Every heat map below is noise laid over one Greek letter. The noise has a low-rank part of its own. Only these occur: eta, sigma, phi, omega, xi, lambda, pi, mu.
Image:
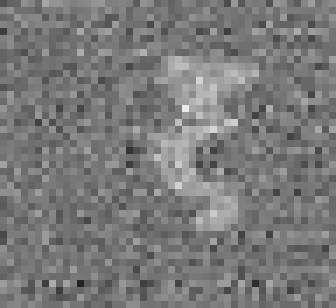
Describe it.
light xi
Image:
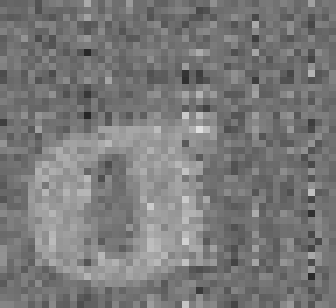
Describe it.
light sigma
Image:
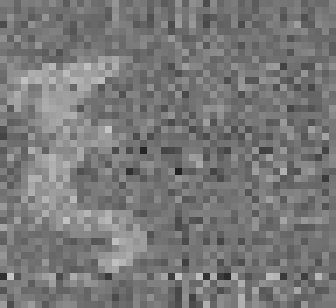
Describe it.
light xi
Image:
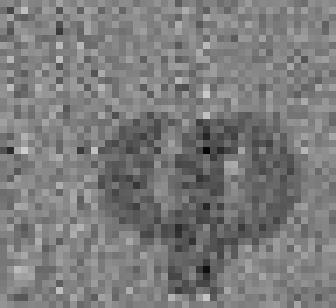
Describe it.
dark phi
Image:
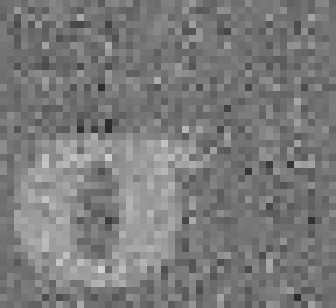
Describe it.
light sigma
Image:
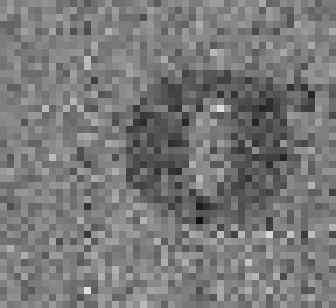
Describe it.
dark sigma
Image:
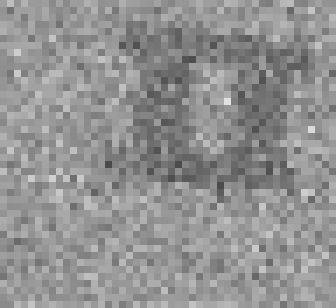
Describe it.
dark pi
